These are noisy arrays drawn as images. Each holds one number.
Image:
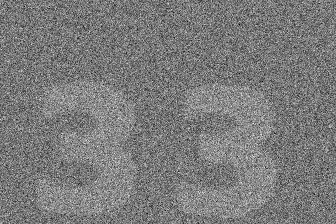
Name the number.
33
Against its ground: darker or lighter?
lighter
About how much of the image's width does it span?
two thirds
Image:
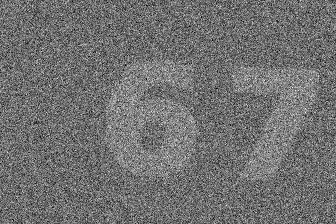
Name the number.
67
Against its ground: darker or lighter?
lighter
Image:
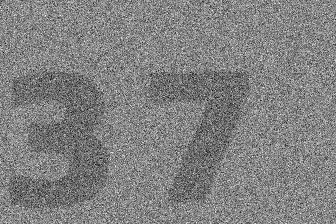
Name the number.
37
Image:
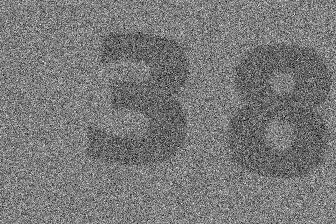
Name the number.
38
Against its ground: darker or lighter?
darker
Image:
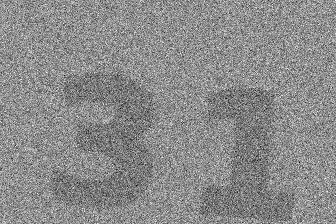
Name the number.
31
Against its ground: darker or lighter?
darker
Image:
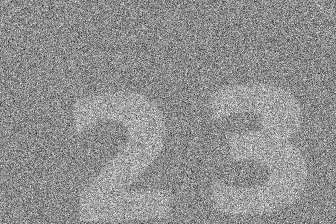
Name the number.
23
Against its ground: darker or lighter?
lighter
